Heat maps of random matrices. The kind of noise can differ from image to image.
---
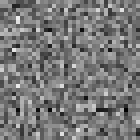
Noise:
low rank plus noise
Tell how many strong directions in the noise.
five to eight
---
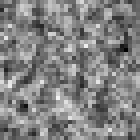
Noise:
blotchy
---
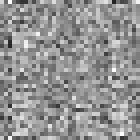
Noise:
low rank plus noise
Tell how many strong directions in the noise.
one
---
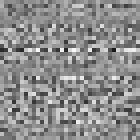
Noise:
rows of uneven size
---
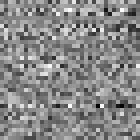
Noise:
rows of uneven size
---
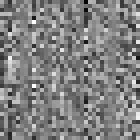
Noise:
columns of uneven size
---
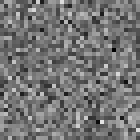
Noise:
independent entries
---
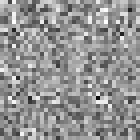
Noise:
low rank plus noise
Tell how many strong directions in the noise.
three or four
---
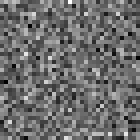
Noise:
independent entries
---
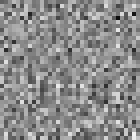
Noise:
low rank plus noise
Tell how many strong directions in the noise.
two
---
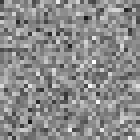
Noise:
independent entries
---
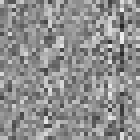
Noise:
columns of uneven size
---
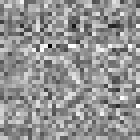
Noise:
low rank plus noise
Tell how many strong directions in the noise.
three or four
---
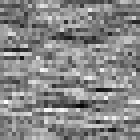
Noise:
streaked along the rows
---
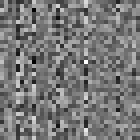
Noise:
columns of uneven size
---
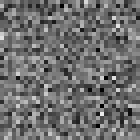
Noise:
low rank plus noise
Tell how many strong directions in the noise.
five to eight
